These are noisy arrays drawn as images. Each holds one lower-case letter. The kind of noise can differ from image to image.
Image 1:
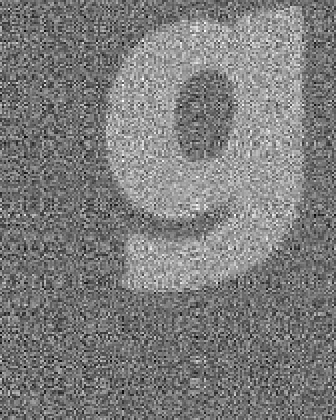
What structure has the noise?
low rank plus noise
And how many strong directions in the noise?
three or four
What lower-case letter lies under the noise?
g
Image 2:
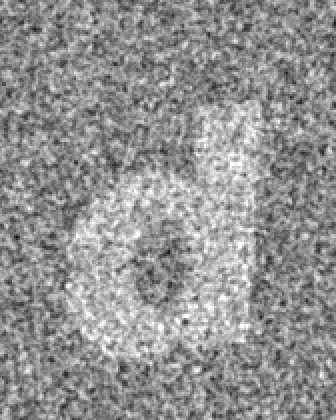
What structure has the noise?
blotchy
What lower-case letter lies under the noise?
d
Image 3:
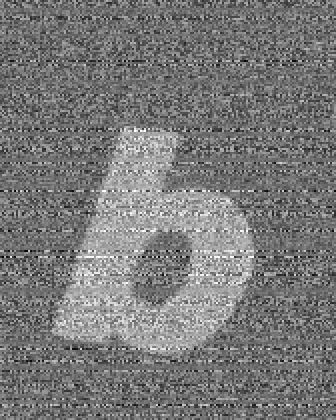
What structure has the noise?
rows of uneven size
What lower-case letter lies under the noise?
b
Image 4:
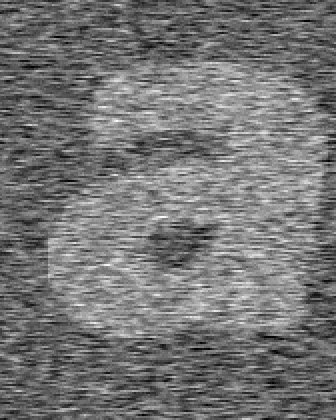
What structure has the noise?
streaked along the rows
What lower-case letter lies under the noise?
a
